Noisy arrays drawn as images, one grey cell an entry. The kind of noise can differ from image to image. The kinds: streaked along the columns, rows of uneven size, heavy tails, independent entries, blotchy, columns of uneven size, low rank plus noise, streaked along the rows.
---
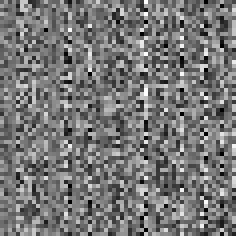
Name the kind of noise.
columns of uneven size
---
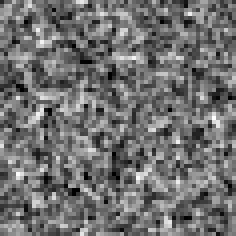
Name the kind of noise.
blotchy
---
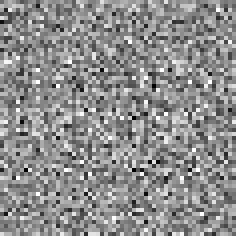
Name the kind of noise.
low rank plus noise
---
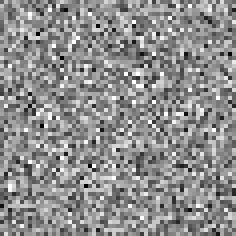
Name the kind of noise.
independent entries
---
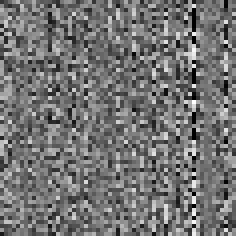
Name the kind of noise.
columns of uneven size
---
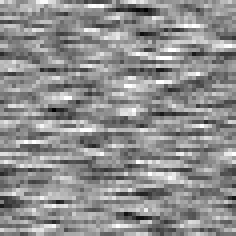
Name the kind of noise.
streaked along the rows
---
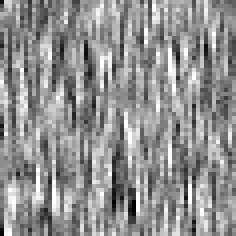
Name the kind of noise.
streaked along the columns
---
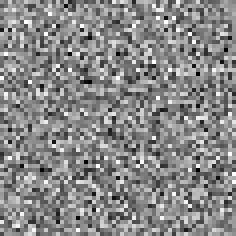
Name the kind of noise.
independent entries
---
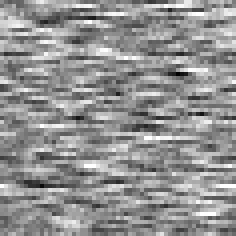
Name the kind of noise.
streaked along the rows
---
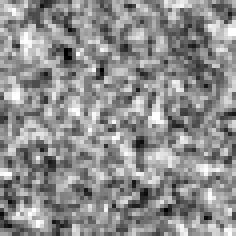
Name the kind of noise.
blotchy
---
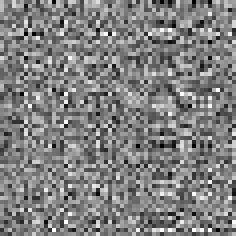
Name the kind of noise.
low rank plus noise
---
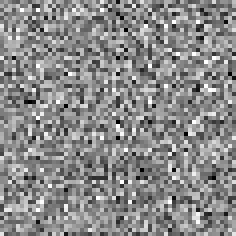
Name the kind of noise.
low rank plus noise
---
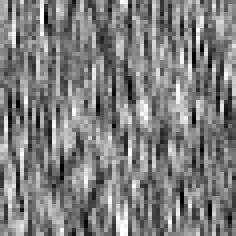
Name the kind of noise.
streaked along the columns
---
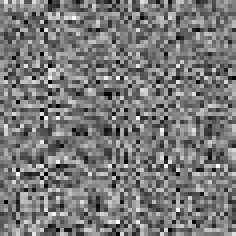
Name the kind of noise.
low rank plus noise
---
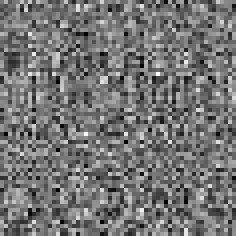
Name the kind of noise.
low rank plus noise
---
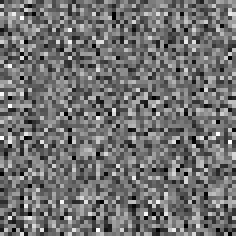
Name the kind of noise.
low rank plus noise
